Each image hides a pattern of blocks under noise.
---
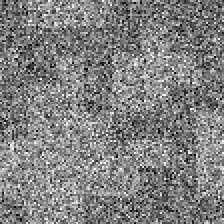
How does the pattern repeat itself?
mirrored about the diagonal from the bottom left
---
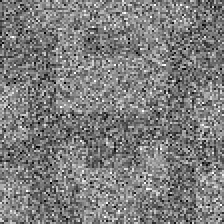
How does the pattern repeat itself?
left and right mirror each other
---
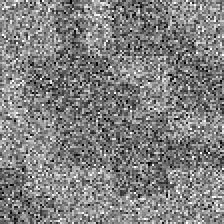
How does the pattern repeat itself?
mirrored about the diagonal from the bottom left
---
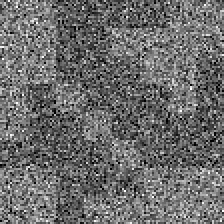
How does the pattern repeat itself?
mirrored about the diagonal from the bottom left
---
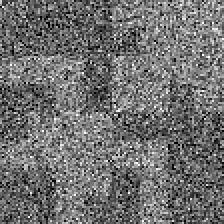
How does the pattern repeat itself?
mirrored about the diagonal from the bottom left
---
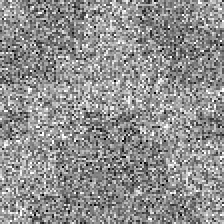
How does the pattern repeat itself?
left and right mirror each other
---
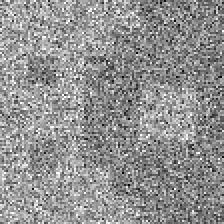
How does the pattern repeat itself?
top and bottom mirror each other
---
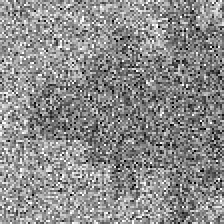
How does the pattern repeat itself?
top and bottom mirror each other
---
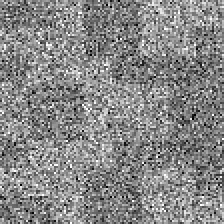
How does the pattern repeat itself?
top and bottom mirror each other
